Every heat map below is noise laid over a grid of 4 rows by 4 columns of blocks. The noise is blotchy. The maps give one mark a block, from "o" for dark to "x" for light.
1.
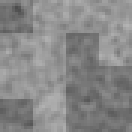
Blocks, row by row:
oxxx
xxox
xxoo
oxoo
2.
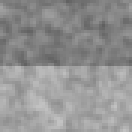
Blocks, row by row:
oooo
oooo
xxxx
xxxx
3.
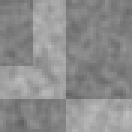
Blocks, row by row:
oxoo
oxoo
xxoo
ooxx
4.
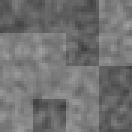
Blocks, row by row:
ooox
xxox
xxxo
xoxo
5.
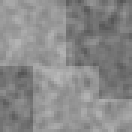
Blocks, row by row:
xxoo
xxoo
oxxo
oxxx
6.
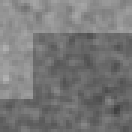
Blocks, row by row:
xxxx
xooo
xooo
oooo
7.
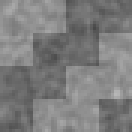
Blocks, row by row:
xxoo
xoox
ooxx
oxxo
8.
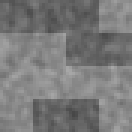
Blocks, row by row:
ooox
xxoo
xxxx
xoox
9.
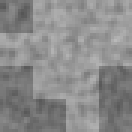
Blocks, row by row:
oxxx
xxxx
oxxo
ooxo
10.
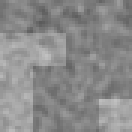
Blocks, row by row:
oooo
xxoo
xooo
xoox
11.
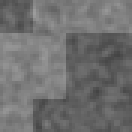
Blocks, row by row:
oxxx
xxoo
xxoo
xooo
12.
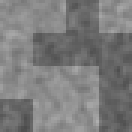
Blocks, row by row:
xxox
xooo
xxxo
oxxo
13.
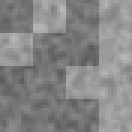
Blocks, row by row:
oxox
xoox
ooxx
ooox
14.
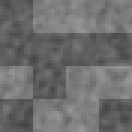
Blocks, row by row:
oxxx
oooo
xoxx
oxxo
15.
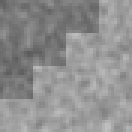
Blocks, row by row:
ooox
ooxx
oxxx
xxxx
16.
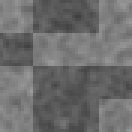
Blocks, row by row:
xoox
oxxx
xooo
xoox
